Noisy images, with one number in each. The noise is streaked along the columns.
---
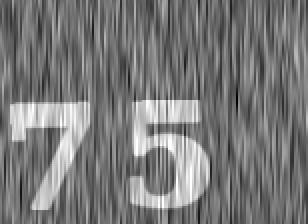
75
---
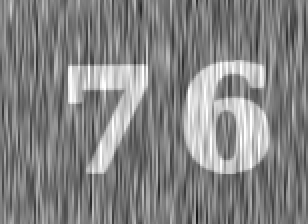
76
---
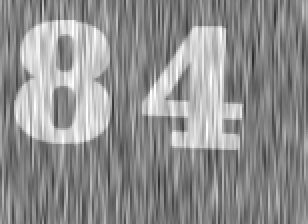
84
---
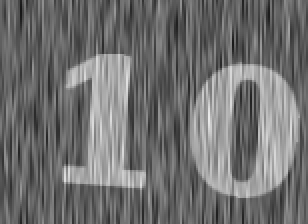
10
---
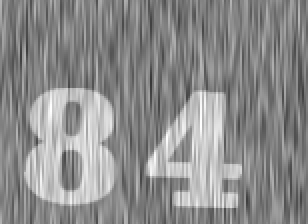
84
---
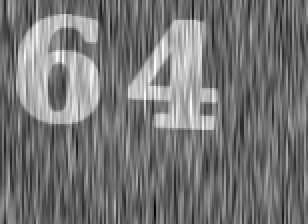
64
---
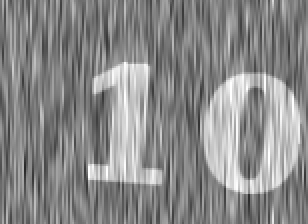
10
